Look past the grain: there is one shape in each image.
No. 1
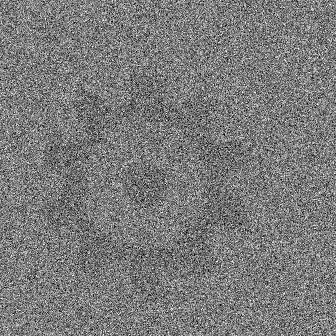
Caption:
dark gear
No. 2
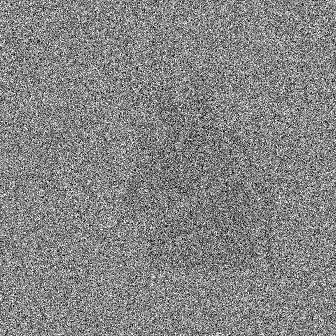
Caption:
dark chess knight
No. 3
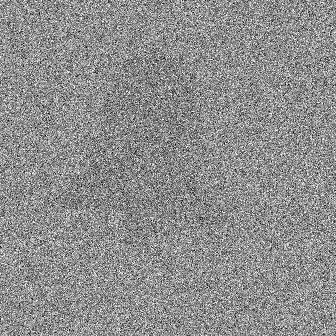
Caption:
dark bell
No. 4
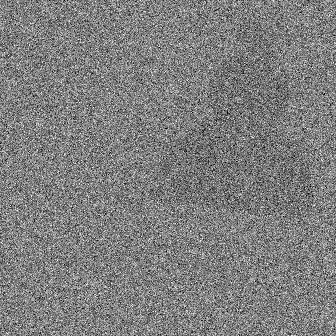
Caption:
dark chess pawn
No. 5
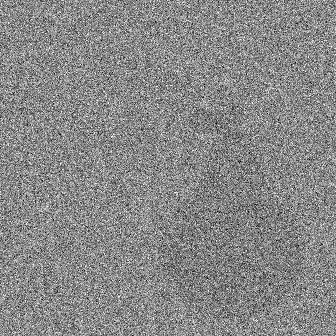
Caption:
dark pear
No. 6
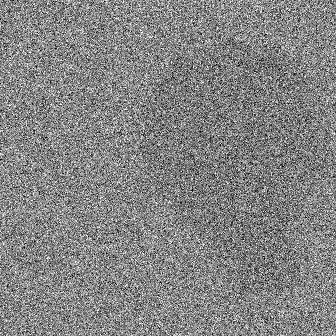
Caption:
dark light bulb
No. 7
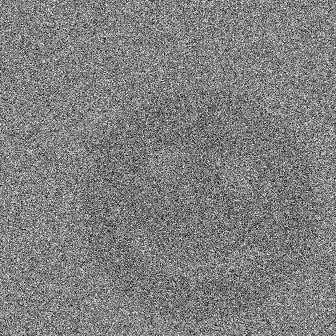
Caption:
dark smiling face
